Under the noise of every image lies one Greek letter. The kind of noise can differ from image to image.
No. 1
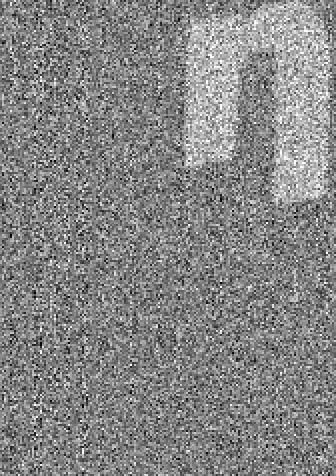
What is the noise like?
columns of uneven size
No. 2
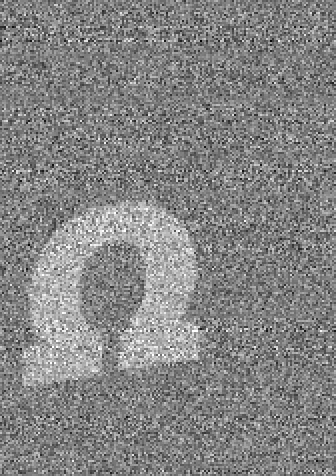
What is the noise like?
rows of uneven size
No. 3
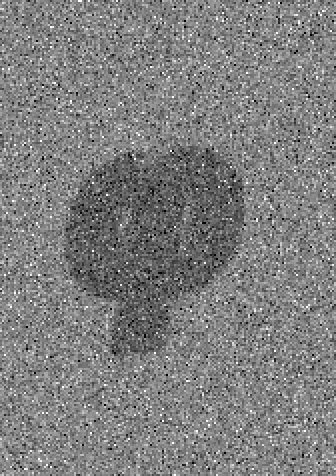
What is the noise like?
heavy tails
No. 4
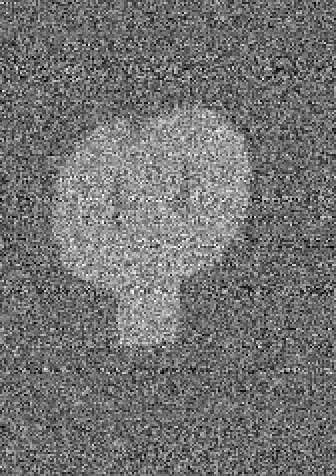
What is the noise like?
rows of uneven size
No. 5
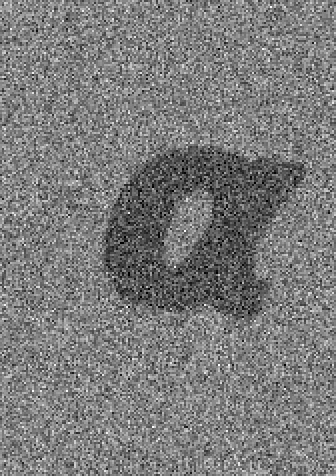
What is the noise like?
low rank plus noise
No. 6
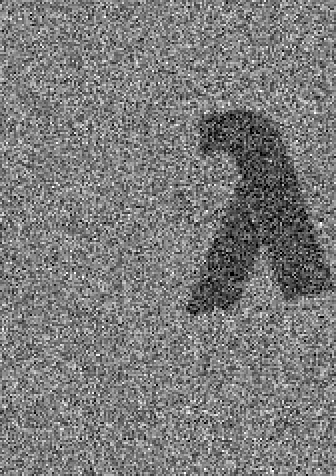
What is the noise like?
low rank plus noise
